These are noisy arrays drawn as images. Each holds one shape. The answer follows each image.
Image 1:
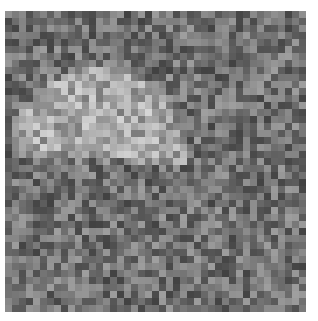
half disc
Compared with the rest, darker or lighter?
lighter
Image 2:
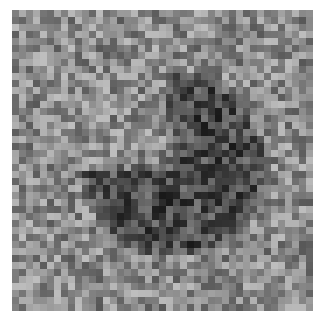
disc with a wedge cut out
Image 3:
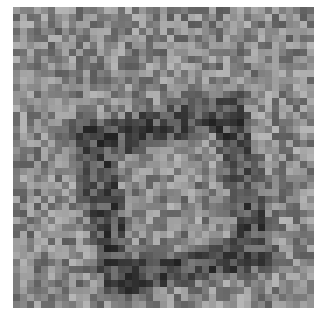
square frame
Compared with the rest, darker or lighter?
darker
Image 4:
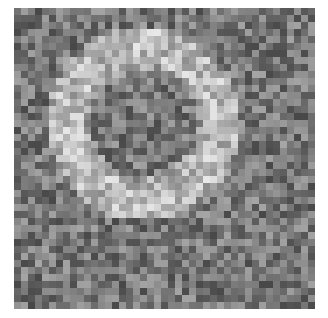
ring
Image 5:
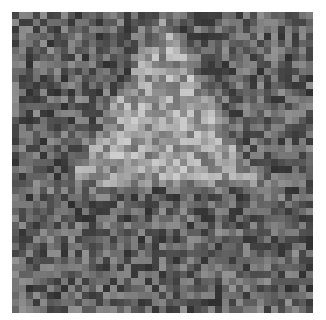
triangle
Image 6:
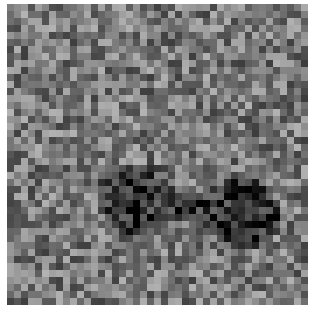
dumbbell
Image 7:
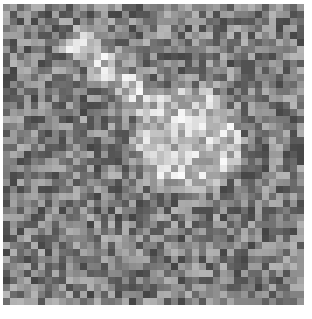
lollipop
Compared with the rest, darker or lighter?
lighter
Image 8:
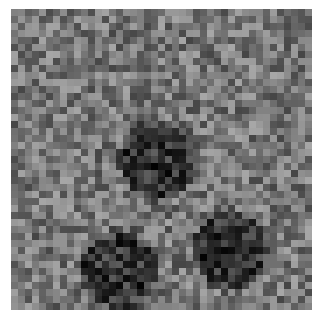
three dots
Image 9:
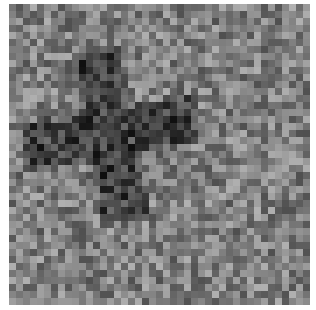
cross
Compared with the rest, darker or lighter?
darker
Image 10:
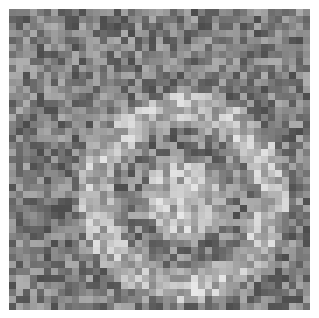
bullseye
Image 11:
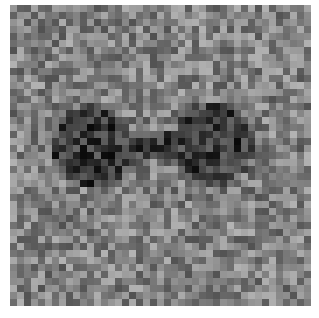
dumbbell
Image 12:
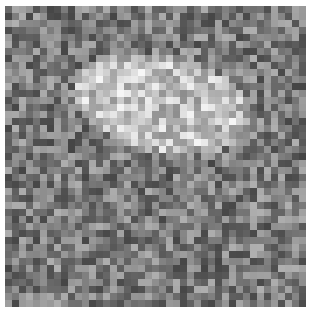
ellipse
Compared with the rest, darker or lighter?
lighter
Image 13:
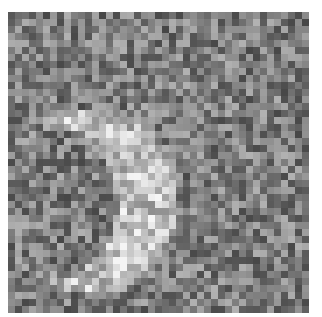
crescent
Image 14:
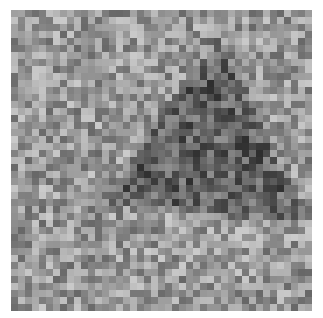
triangle
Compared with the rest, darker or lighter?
darker
